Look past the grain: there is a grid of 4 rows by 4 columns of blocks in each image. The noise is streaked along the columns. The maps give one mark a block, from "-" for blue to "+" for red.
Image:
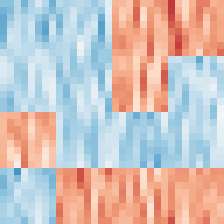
- - + +
- - + -
+ - - -
- + + +
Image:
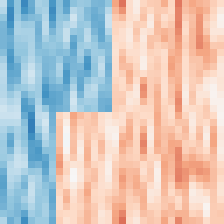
- - + +
- - + +
- + + +
- + + +
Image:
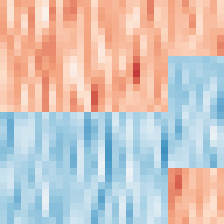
+ + + +
+ + + -
- - - -
- - - +
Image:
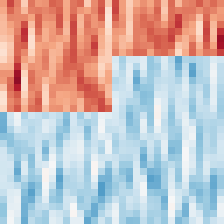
+ + + +
+ + - -
- - - -
- - - -
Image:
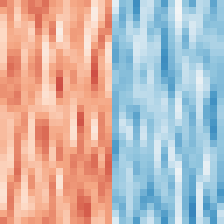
+ + - -
+ + - -
+ + - -
+ + - -
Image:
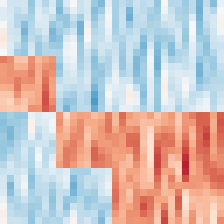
- - - -
+ - - -
- + + +
- - + +
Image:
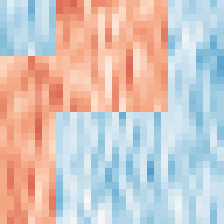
- + + -
+ + + -
+ - - -
+ - - -
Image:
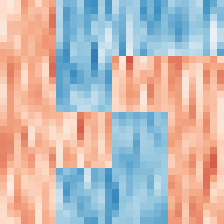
+ - - -
+ - + +
+ + - +
+ - - +
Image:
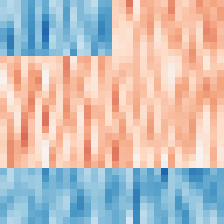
- - + +
+ + + +
+ + + +
- - - -
